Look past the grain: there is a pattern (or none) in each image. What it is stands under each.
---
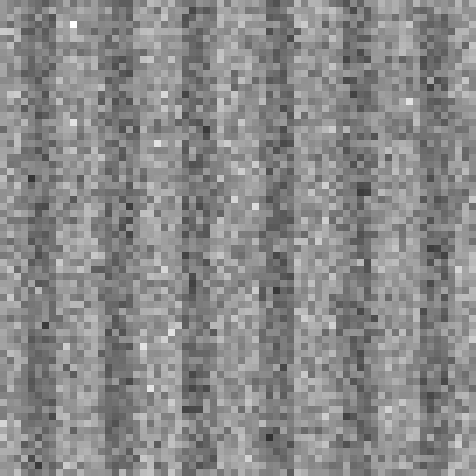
vertical stripes
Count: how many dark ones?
6
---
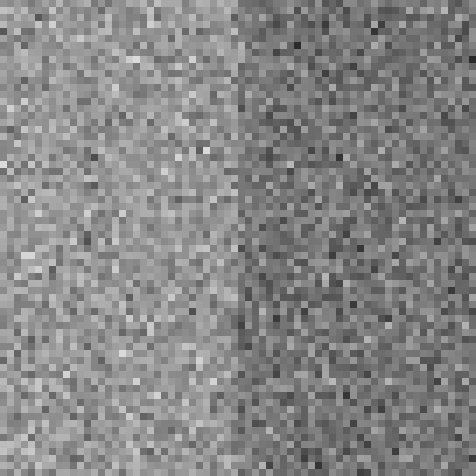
a sharp edge
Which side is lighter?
left
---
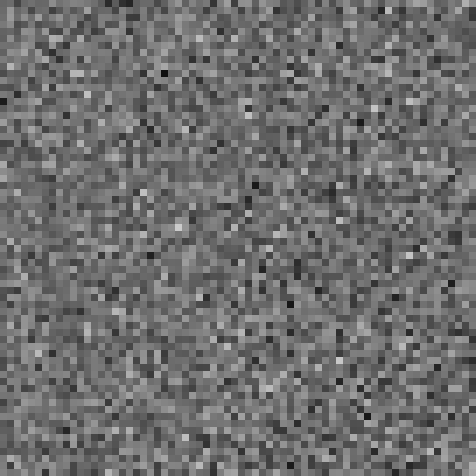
only noise
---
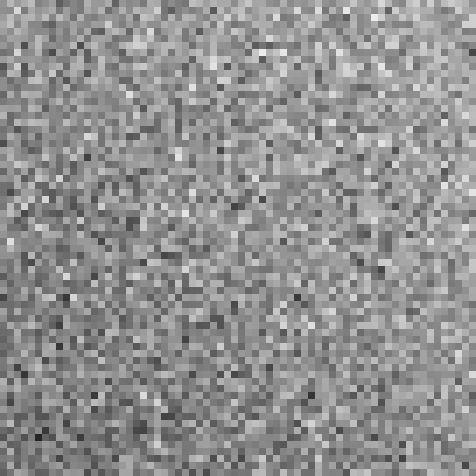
a smooth slope
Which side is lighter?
top right
